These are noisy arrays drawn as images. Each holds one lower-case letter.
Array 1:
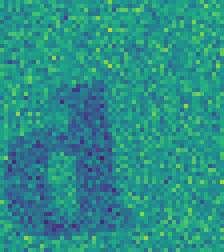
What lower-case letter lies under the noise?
d
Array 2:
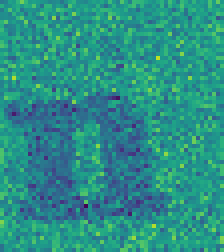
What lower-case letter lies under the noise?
n
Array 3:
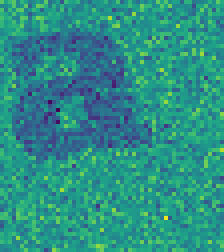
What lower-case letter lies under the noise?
a
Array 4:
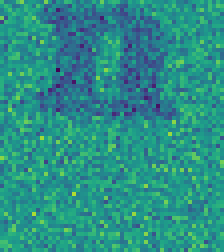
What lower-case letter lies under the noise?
n
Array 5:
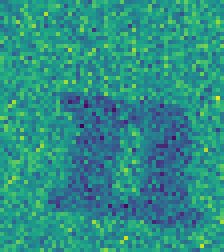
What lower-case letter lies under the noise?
n
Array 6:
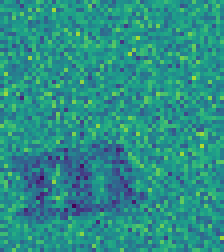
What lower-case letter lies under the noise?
m
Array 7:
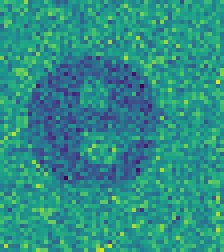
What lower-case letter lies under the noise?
e
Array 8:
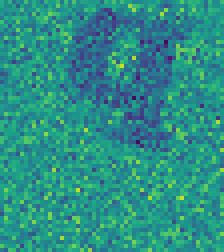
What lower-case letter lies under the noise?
q
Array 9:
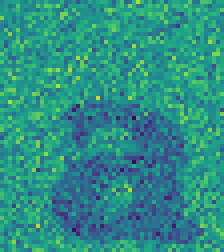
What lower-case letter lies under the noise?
a
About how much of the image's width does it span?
two thirds
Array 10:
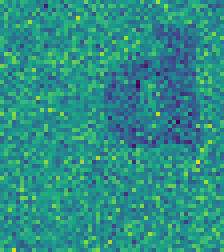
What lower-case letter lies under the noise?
d
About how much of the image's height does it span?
half
